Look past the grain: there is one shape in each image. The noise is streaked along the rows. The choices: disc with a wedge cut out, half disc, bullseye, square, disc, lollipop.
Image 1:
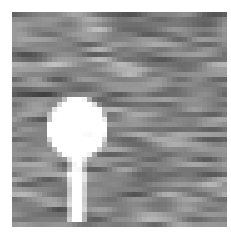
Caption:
light lollipop
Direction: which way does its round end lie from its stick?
up
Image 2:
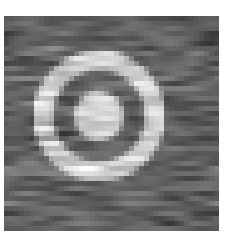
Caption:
light bullseye
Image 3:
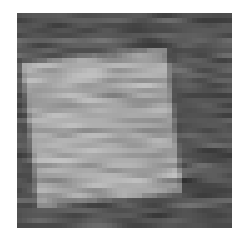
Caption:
light square
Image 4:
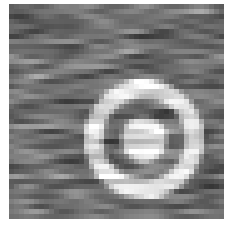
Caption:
light bullseye
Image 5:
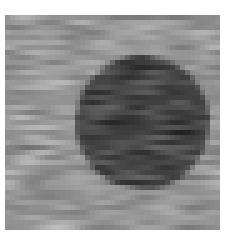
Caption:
dark disc
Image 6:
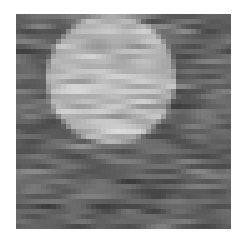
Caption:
light disc
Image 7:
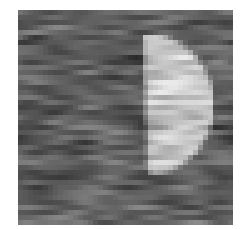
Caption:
light half disc
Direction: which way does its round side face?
right
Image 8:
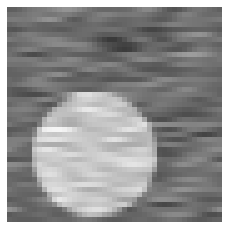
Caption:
light disc
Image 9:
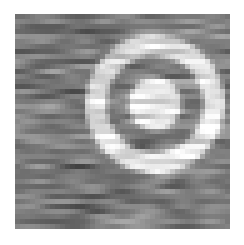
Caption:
light bullseye
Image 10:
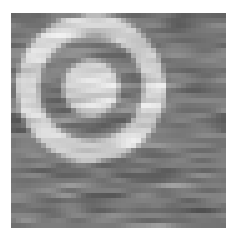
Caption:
light bullseye
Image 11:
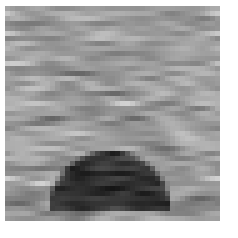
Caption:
dark half disc
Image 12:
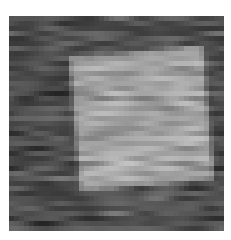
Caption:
light square
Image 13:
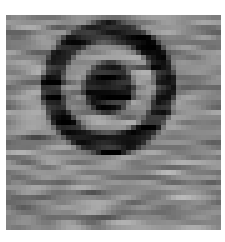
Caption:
dark bullseye
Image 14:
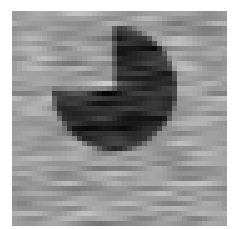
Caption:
dark disc with a wedge cut out
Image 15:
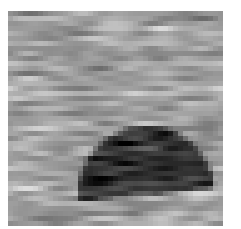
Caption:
dark half disc
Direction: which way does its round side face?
up
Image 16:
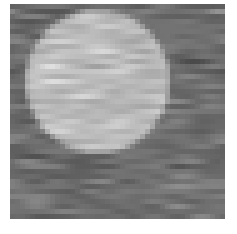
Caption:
light disc
